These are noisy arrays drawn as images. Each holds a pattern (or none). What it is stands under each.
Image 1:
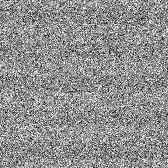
horizontal stripes
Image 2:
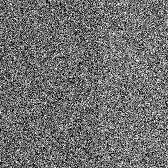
a sharp edge
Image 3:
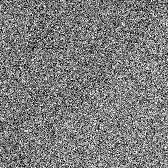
a sharp edge
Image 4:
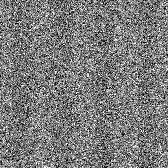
vertical stripes
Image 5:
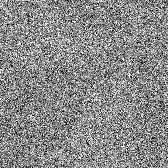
spokes from one point
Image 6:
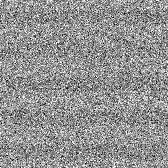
horizontal stripes
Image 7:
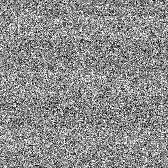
horizontal stripes
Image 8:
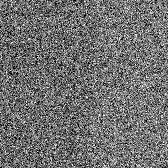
a sharp edge
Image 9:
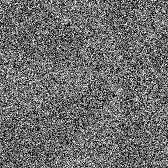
spokes from one point
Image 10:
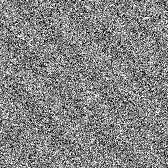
diagonal stripes
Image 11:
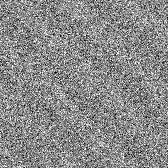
diagonal stripes
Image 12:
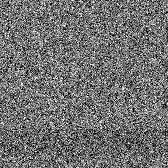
one horizontal stripe
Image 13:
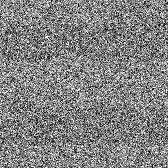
horizontal stripes
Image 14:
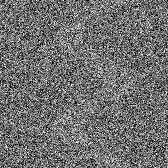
a wavy band
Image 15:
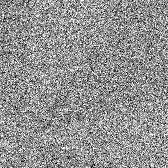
spokes from one point
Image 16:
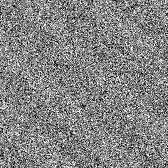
diagonal stripes
